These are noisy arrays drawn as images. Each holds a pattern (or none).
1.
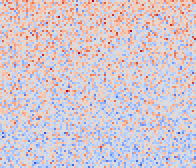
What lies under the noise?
a smooth slope
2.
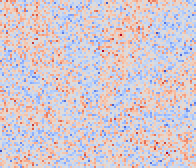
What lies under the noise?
spokes from one point
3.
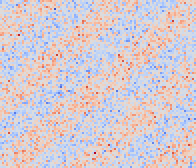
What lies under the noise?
diagonal stripes
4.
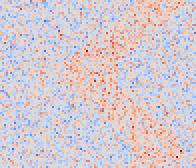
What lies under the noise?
a wavy band
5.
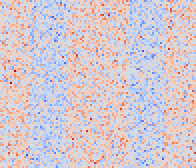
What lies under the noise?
vertical stripes
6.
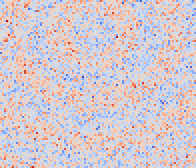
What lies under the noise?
rings round one point
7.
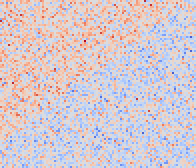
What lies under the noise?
a sharp edge
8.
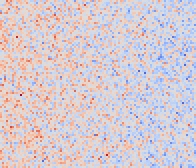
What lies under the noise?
a smooth slope
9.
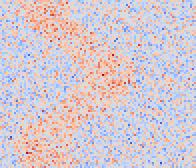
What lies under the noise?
a wavy band
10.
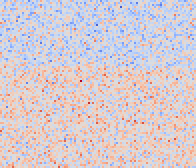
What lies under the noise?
a sharp edge
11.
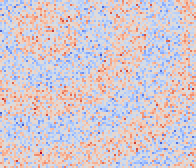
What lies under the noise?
rings round one point
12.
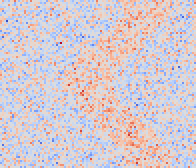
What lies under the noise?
a wavy band
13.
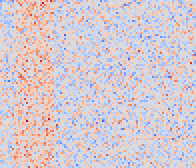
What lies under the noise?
one vertical stripe
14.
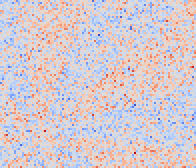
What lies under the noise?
spokes from one point
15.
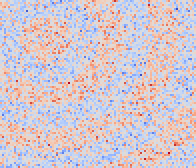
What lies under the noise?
rings round one point
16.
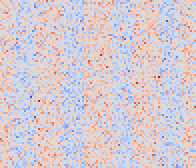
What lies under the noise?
vertical stripes
